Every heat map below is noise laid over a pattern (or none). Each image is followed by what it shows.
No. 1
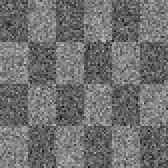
a checkerboard
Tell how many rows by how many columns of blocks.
4 by 6
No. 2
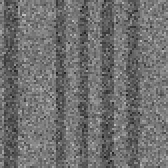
bands of columns
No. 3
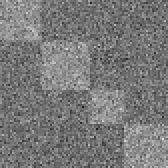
blocks along the diagonal
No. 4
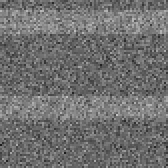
bands of rows
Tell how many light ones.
2
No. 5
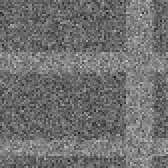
bands of rows crossing bands of columns
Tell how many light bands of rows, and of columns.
2 and 1
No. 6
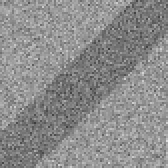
a diagonal band
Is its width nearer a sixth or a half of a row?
a half
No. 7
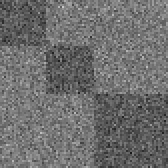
blocks along the diagonal
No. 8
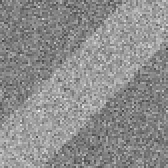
a diagonal band
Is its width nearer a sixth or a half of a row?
a half
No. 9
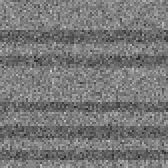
bands of rows
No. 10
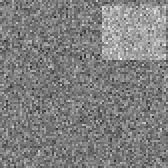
one block
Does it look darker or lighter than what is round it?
lighter
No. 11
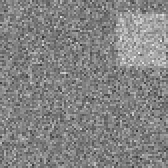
one block
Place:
top right
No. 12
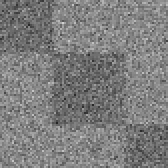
blocks along the diagonal
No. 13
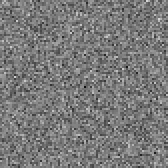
only noise
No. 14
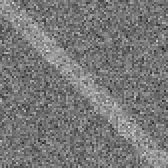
a diagonal band
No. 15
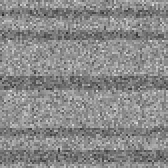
bands of rows
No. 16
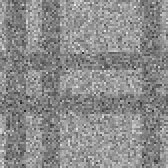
bands of rows crossing bands of columns
